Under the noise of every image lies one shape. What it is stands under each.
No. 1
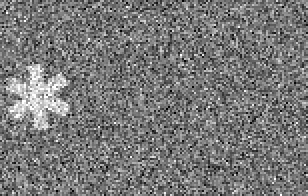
light asterisk, middle left
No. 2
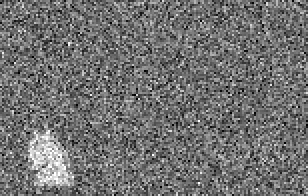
light chess knight, bottom left
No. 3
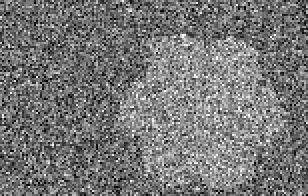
light flower
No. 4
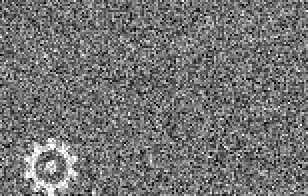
light gear, bottom left
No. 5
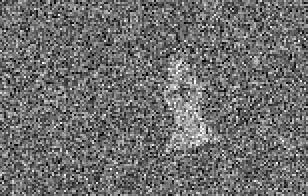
light chess bishop
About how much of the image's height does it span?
half
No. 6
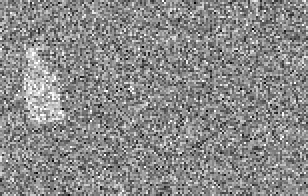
light bottle, middle left
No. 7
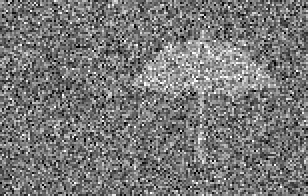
light umbrella
